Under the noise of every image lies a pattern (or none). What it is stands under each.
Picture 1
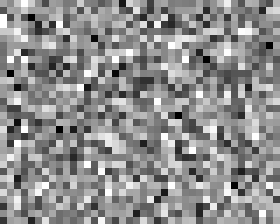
only noise
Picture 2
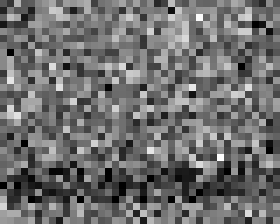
one horizontal stripe
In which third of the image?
bottom
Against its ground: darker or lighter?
darker
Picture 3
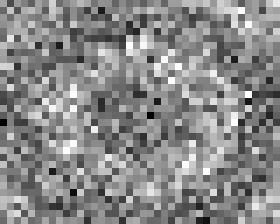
rings round one point
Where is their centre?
centre
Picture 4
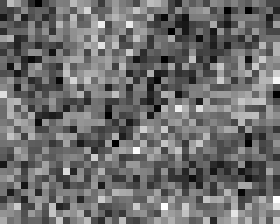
spokes from one point
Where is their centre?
bottom left
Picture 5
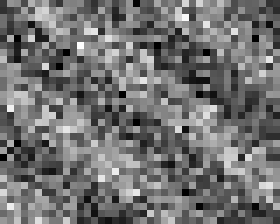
diagonal stripes
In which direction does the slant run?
top left to bottom right
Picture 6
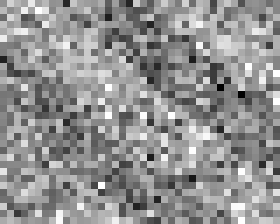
diagonal stripes
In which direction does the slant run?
top left to bottom right
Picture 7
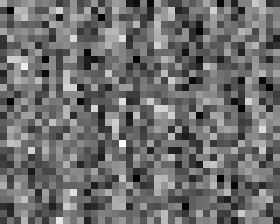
vertical stripes
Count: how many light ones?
6
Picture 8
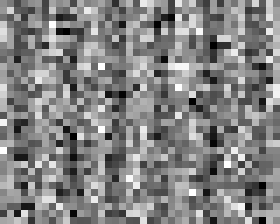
vertical stripes
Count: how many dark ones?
6
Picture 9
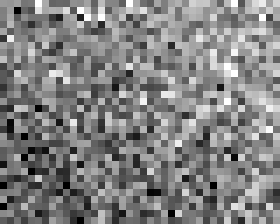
a smooth slope
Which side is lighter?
top right
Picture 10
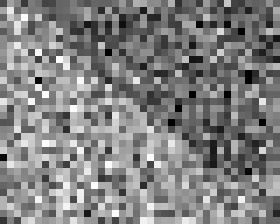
a sharp edge
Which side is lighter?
bottom left
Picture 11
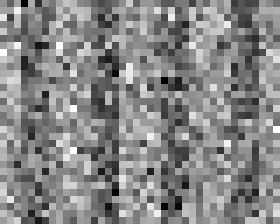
vertical stripes
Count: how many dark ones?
4
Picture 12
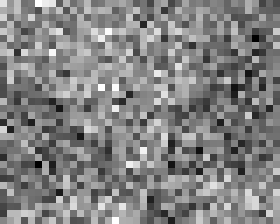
spokes from one point
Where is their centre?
bottom middle
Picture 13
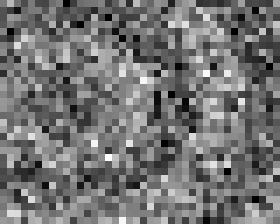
rings round one point
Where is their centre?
middle left
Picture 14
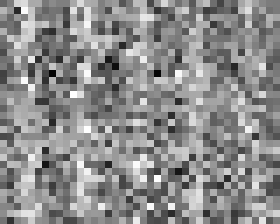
vertical stripes
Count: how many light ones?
5
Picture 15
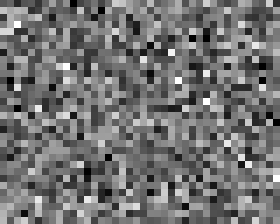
only noise
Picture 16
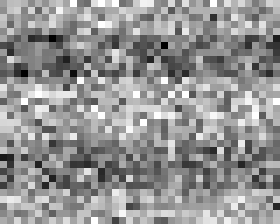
horizontal stripes
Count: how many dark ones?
2
